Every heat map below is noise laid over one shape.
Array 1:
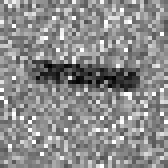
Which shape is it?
bar
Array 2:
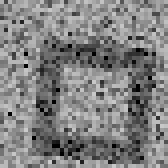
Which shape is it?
square frame
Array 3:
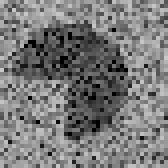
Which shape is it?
disc with a wedge cut out
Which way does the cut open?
down and left
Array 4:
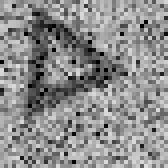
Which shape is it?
triangle frame
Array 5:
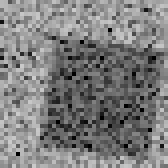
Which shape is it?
square
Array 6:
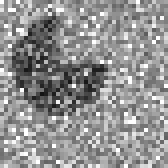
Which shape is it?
disc with a wedge cut out
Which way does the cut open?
up and right
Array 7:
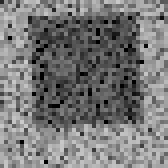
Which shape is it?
square
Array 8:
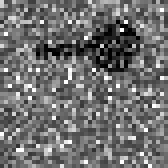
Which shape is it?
lollipop
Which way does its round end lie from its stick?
right
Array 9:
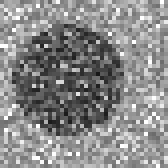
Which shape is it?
disc
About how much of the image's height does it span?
two thirds
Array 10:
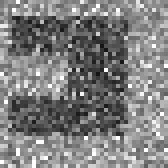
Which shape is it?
square with a notch
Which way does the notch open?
left
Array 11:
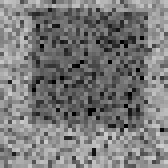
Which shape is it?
square
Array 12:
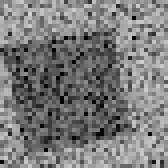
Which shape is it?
square
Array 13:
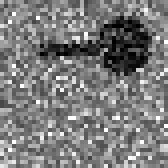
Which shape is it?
lollipop
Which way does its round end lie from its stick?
right
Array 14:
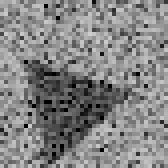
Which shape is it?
triangle
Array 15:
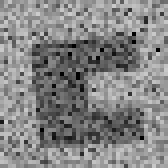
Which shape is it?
square with a notch
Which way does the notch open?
right
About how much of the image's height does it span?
two thirds
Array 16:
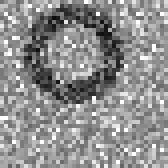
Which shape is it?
ring
